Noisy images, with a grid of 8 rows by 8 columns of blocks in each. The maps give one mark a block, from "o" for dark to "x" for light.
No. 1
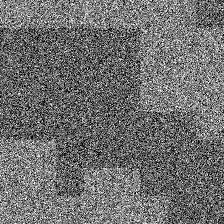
xxxxxxxo
oooooxxx
oooooxxx
oooooxxx
ooooooox
xxoooooo
xxoxxooo
xxxxxxoo
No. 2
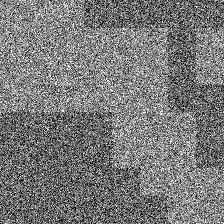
xxxooooo
xxxxxxox
xxxxxxox
xxxxxxoo
ooooxxxo
ooooxxxo
oooooxxx
ooooooxx
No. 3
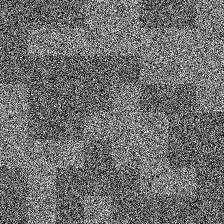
oooxxoox
oxxxxxxx
oooooxxx
xoooxoox
xooxxxoo
xxxoxxoo
oxoooxxo
oxoxoooo
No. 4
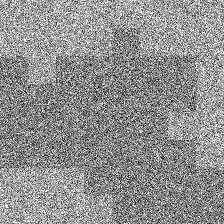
xxxxxxxx
xxxxoxxx
oxooooox
ooooooox
ooooooxx
ooooooox
xxxooooo
xxxxoooo
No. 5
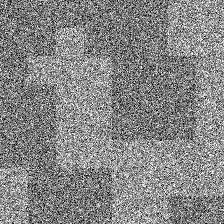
ooooooxx
ooxoooxx
oxxxooox
ooxxooox
ooxxooox
ooxxxxxx
xoooxxxx
xoooxxoo
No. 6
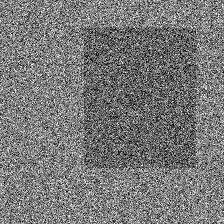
xxxxxxxx
xxxoooox
xxxoooox
xxxoooox
xxxoooox
xxxoooox
xxxxxxxx
xxxxxxxx
